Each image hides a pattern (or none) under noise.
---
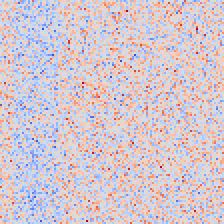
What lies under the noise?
one band of columns
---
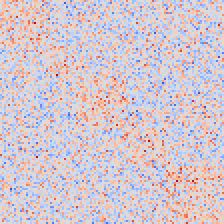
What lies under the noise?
blocks along the diagonal
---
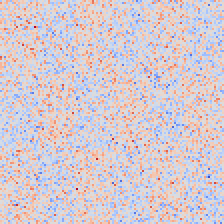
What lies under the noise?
a checkerboard
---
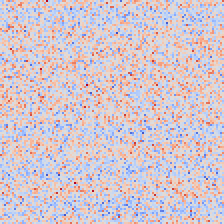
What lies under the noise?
bands of rows
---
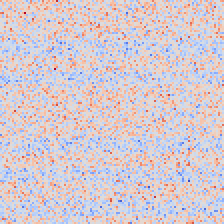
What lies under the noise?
bands of rows
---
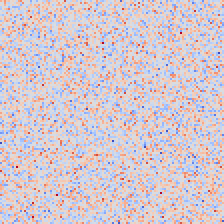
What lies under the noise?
only noise
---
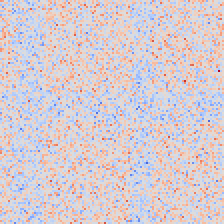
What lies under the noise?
bands of rows crossing bands of columns
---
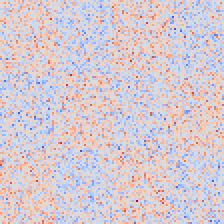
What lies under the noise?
a checkerboard
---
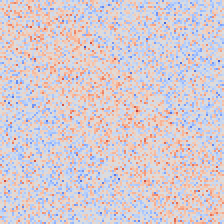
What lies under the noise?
a diagonal band
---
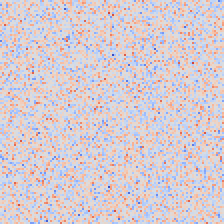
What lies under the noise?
only noise
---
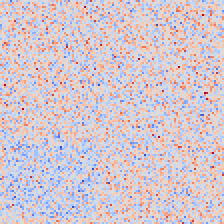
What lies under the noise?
one block
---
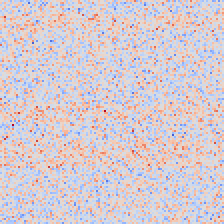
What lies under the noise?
bands of rows
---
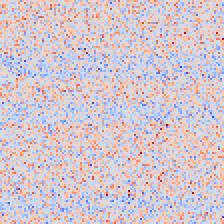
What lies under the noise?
bands of rows
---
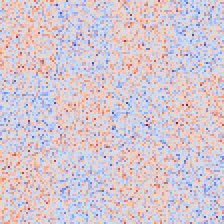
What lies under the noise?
a checkerboard
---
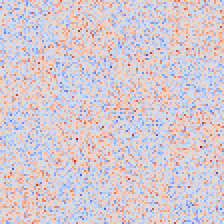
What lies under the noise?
a checkerboard
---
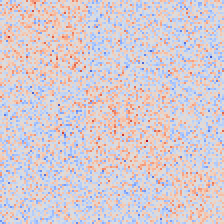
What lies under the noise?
blocks along the diagonal
